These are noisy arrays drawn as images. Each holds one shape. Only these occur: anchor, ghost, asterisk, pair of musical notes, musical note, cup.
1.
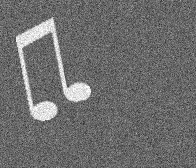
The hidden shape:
pair of musical notes
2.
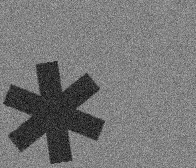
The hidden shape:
asterisk
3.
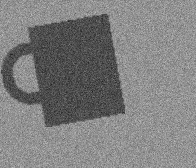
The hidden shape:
cup
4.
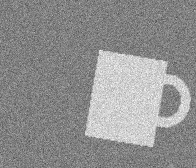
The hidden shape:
cup
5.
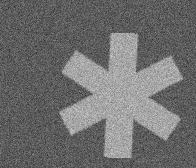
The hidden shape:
asterisk
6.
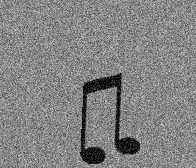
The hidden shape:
pair of musical notes
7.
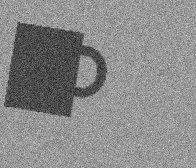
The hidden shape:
cup
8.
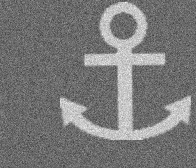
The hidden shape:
anchor
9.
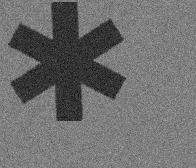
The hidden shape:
asterisk
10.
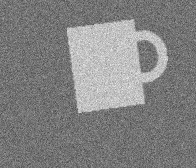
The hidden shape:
cup
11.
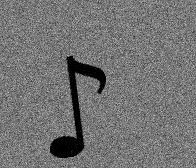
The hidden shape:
musical note
